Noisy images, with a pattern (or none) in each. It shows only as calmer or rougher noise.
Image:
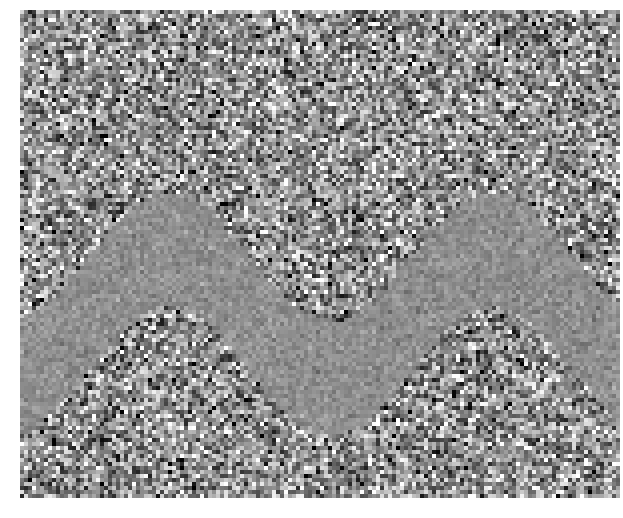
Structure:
a wavy band
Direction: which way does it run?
left to right
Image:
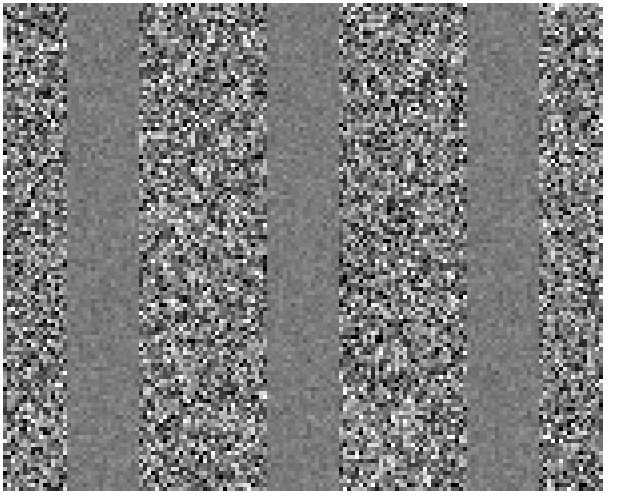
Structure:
vertical stripes
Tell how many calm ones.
3
